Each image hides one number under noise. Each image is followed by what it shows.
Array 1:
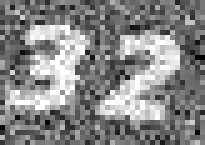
32
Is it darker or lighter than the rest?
lighter
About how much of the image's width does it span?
nearly all
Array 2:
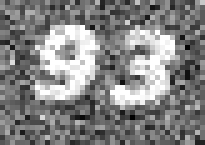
93
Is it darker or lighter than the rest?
lighter
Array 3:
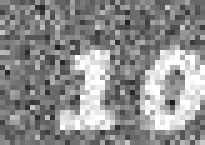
10
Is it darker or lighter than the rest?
lighter
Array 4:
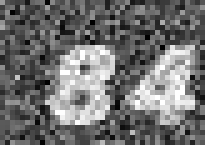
84
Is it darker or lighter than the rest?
lighter
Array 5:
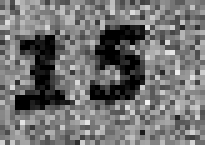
15
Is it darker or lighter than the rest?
darker
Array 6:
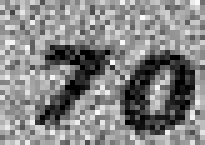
70
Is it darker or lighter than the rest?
darker
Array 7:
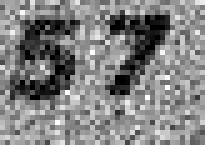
57
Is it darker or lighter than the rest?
darker
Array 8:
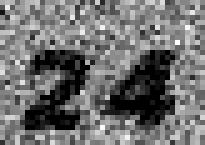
24
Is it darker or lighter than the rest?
darker
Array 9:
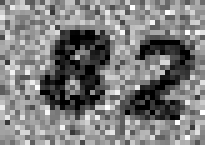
82
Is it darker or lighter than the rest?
darker
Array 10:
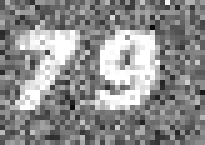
79
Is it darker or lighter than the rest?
lighter
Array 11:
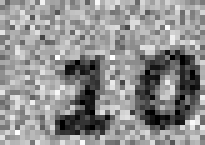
10
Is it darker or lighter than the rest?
darker
